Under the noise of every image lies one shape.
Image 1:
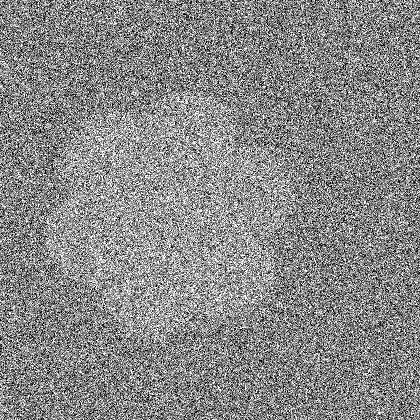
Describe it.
light flower
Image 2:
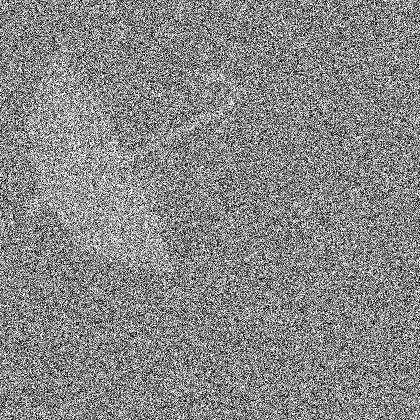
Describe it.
light umbrella
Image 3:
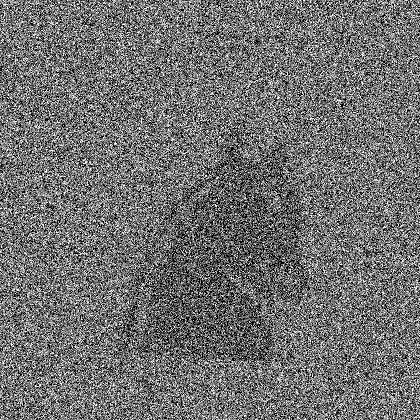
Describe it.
dark chess knight
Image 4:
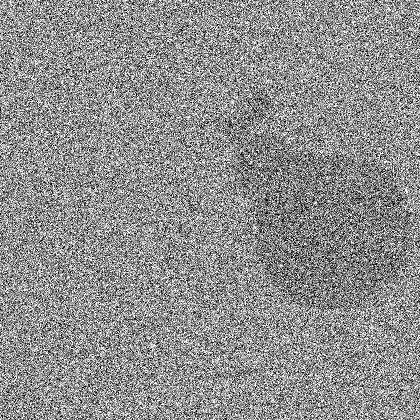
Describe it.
dark pear
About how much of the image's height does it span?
half
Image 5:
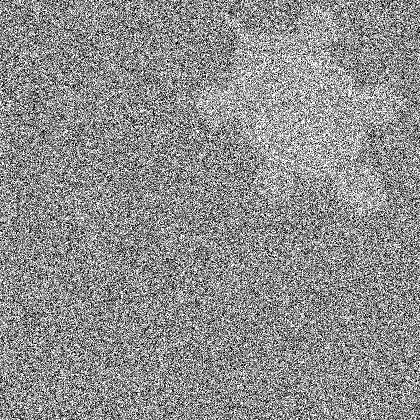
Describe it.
light turtle
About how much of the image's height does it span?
half
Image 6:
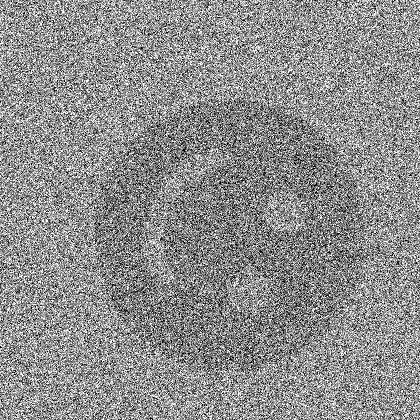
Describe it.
dark smiling face
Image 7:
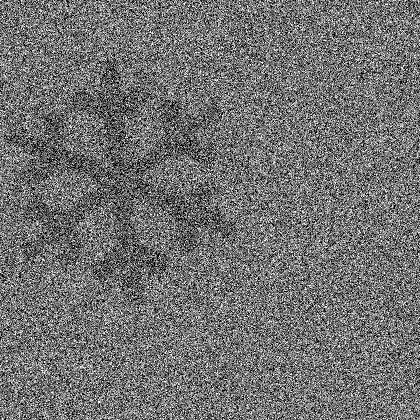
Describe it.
dark snowflake
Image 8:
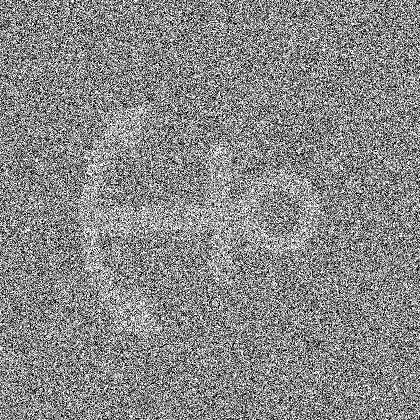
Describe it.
light anchor
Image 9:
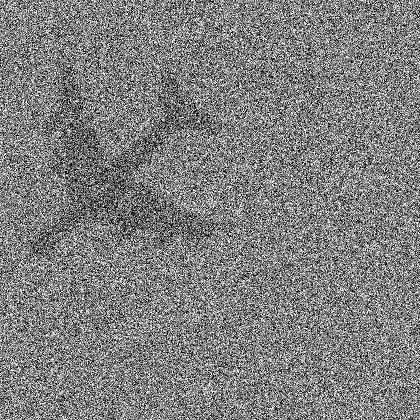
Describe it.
dark airplane
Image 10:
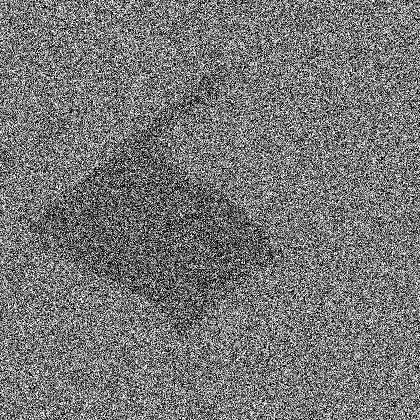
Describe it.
dark flag
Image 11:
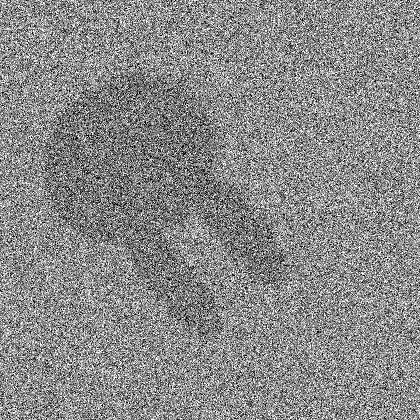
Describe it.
dark rabbit's head
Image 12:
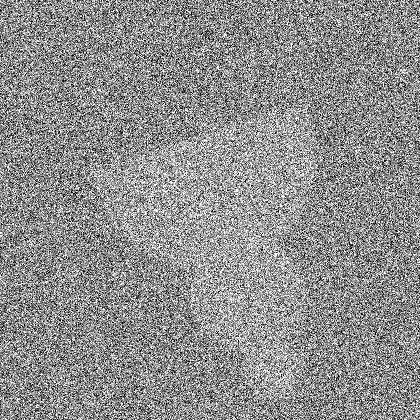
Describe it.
light chess pawn
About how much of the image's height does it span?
two thirds
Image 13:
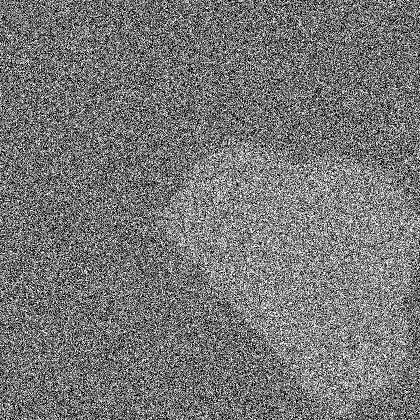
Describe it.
light cloud
